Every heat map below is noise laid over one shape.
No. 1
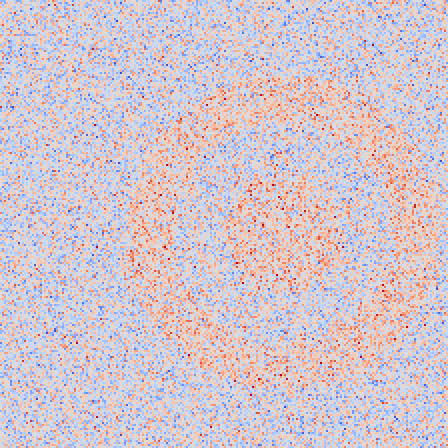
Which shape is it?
bullseye
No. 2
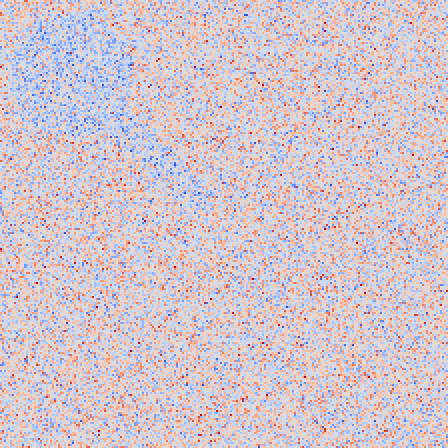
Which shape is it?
lollipop
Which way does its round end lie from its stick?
up and left
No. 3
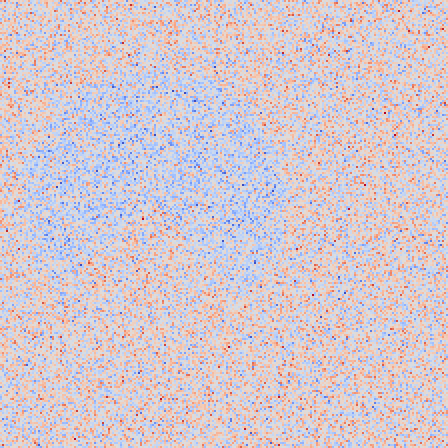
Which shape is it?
disc with a wedge cut out
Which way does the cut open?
down
